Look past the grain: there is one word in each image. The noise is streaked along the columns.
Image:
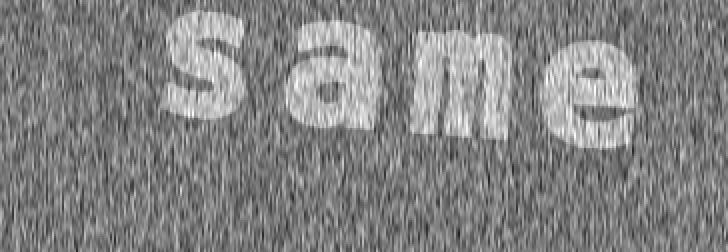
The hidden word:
same
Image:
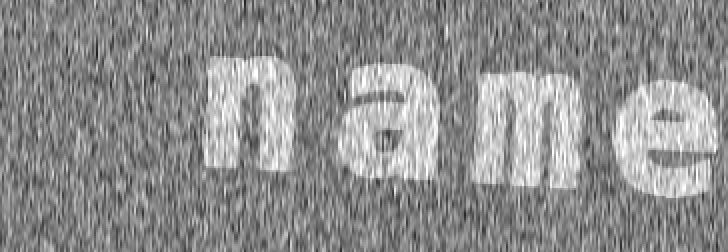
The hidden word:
name
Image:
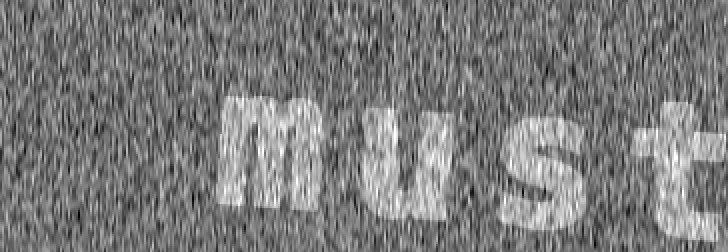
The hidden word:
must
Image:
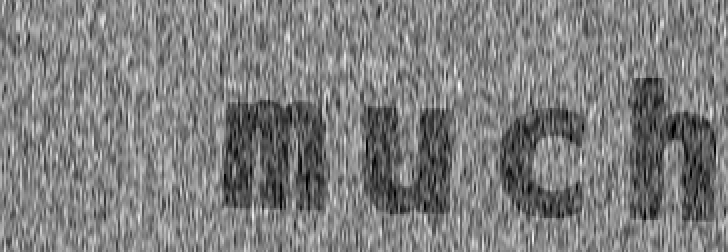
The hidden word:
much
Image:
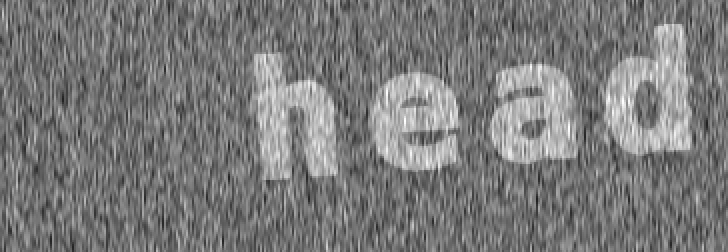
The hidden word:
head
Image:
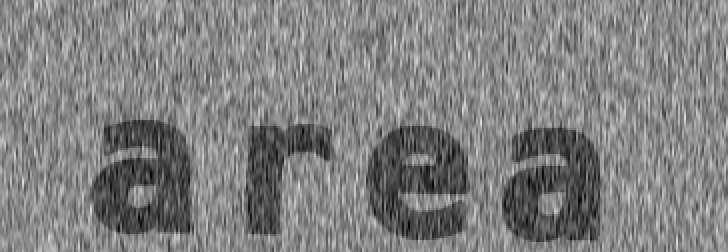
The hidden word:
area
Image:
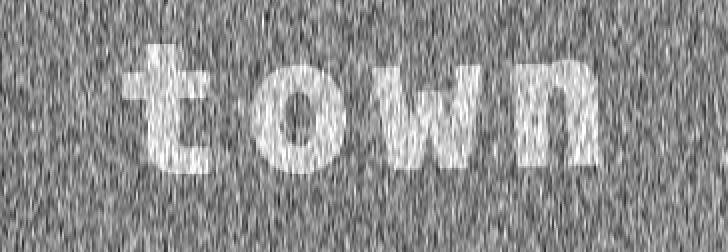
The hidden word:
town
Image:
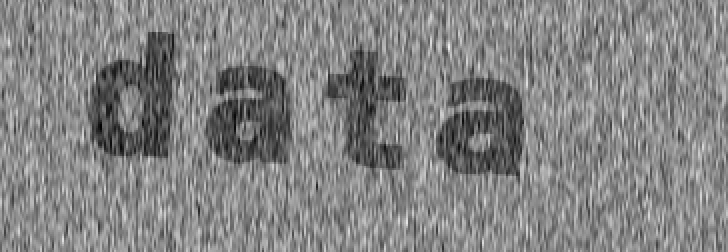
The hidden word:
data
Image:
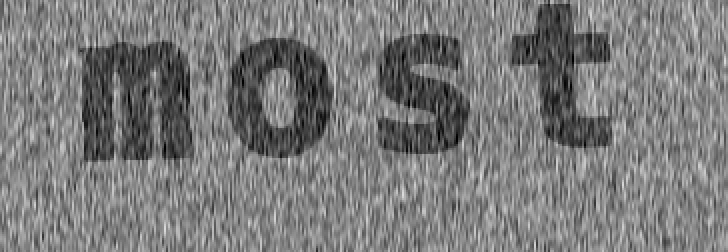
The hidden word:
most
